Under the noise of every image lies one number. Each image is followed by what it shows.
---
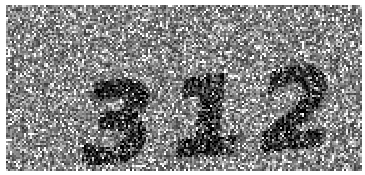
312
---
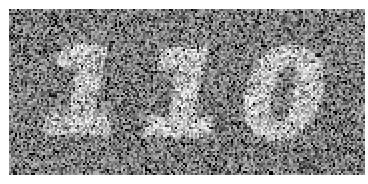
110
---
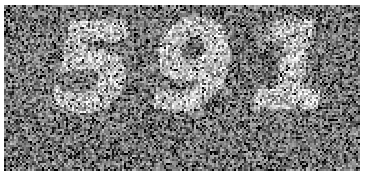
591
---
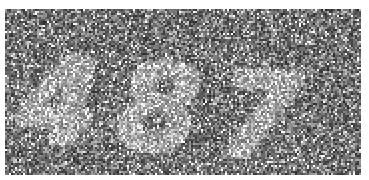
487
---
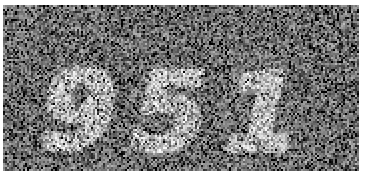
951
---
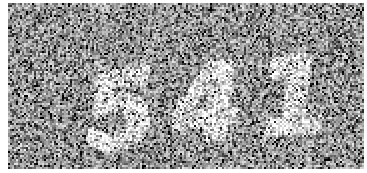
541
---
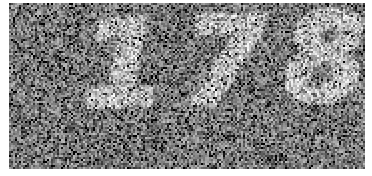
178
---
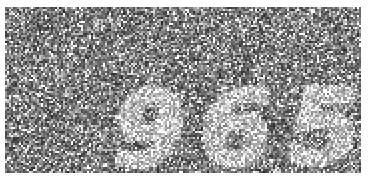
965
